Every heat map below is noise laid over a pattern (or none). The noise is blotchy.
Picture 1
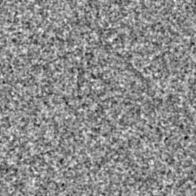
only noise
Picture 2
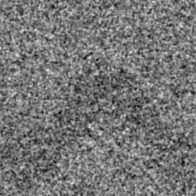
a wavy band
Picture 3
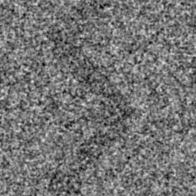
a wavy band
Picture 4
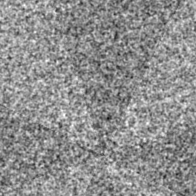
spokes from one point
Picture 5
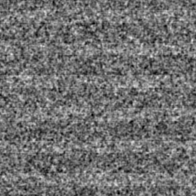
horizontal stripes
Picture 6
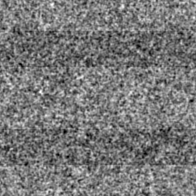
horizontal stripes
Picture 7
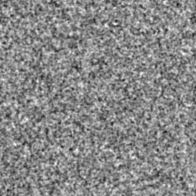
only noise
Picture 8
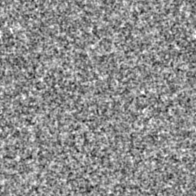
only noise
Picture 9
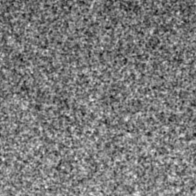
a smooth slope
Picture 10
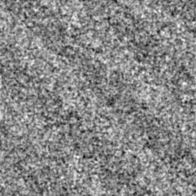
diagonal stripes
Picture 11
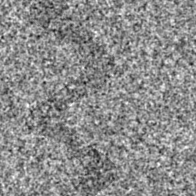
a wavy band
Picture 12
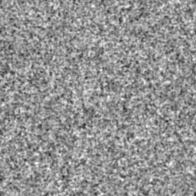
only noise
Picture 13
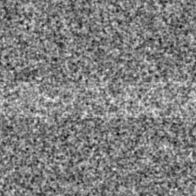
one horizontal stripe
